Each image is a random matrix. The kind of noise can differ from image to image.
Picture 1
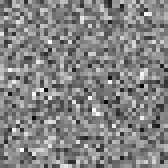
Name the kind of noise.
independent entries
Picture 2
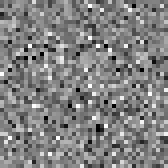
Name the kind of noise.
heavy tails
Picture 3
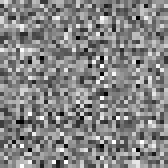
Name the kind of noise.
low rank plus noise
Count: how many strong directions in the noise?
five to eight
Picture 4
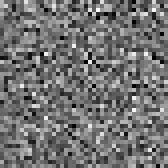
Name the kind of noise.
low rank plus noise
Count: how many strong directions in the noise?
one
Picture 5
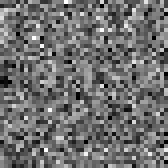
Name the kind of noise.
low rank plus noise
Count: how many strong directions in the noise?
five to eight
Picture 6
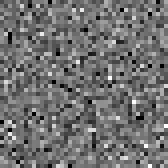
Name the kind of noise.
heavy tails
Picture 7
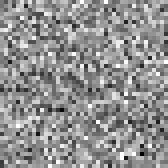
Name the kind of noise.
independent entries
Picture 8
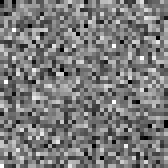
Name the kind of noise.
independent entries
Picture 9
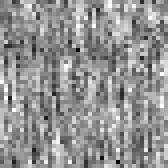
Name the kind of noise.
streaked along the columns
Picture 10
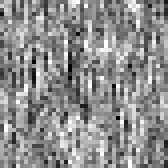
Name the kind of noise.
streaked along the columns
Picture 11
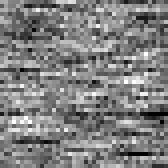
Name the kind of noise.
streaked along the rows
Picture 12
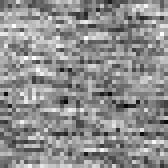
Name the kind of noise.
streaked along the rows
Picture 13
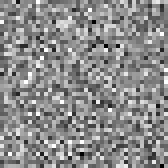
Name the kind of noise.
independent entries
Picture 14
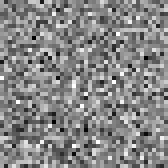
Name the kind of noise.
independent entries
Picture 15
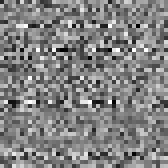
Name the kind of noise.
rows of uneven size
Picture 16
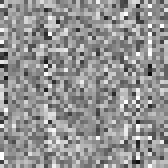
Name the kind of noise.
columns of uneven size
